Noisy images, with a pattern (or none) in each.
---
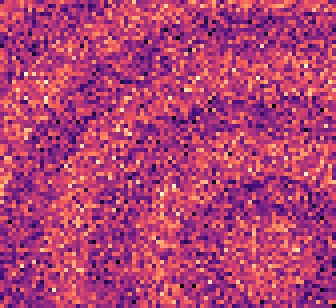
rings round one point
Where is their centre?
bottom right
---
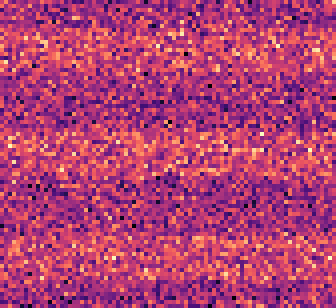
horizontal stripes
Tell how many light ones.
3
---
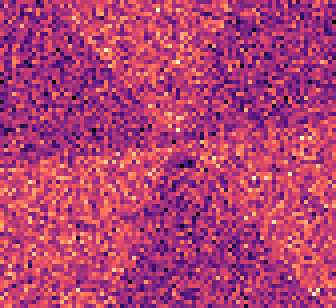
spokes from one point
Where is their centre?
centre
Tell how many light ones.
3
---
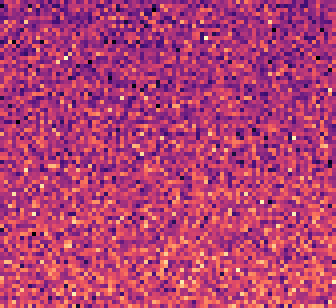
a smooth slope
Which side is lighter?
bottom
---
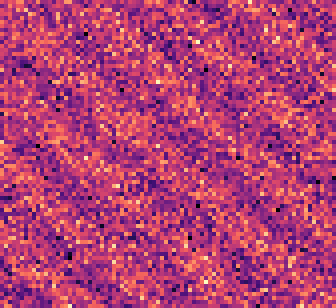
diagonal stripes
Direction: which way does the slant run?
top left to bottom right
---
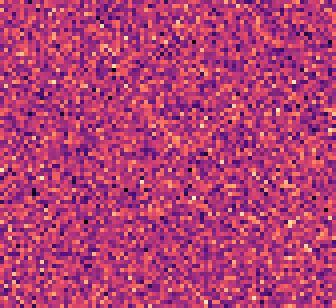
only noise
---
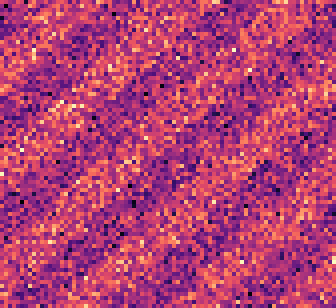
diagonal stripes
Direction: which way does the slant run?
bottom left to top right
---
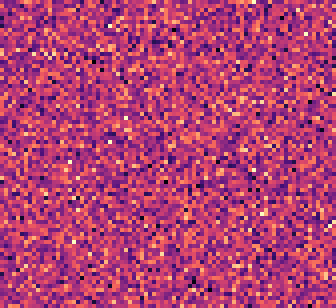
only noise
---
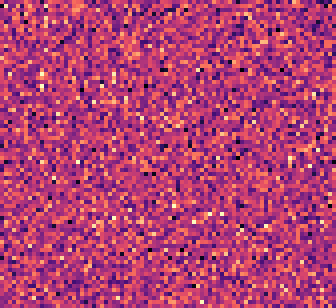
only noise
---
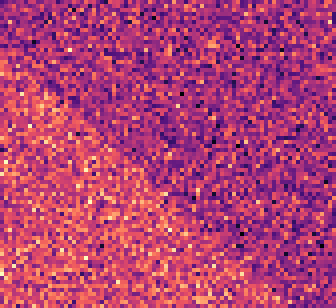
a sharp edge
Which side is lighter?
bottom left
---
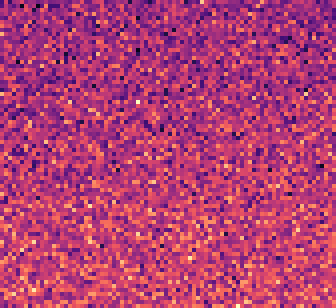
a smooth slope
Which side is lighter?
bottom
